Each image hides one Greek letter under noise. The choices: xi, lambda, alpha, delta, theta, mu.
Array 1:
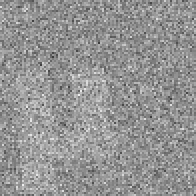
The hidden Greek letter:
mu
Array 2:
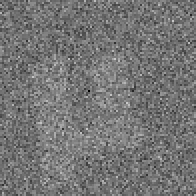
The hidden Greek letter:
mu
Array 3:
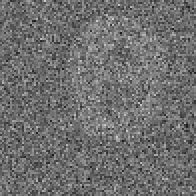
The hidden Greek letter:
theta
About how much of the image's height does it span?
two thirds
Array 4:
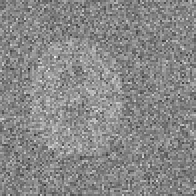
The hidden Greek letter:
theta
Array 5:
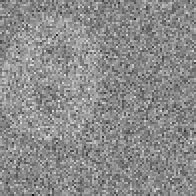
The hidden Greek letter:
theta
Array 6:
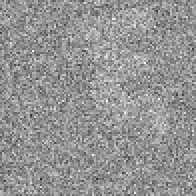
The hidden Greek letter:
xi
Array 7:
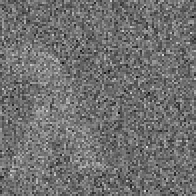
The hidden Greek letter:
lambda
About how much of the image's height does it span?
two thirds
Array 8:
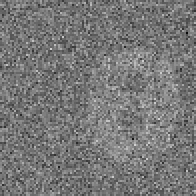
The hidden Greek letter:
theta
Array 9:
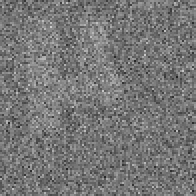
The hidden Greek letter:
mu
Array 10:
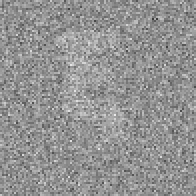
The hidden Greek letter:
xi
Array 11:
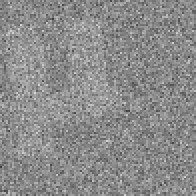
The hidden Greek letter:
mu
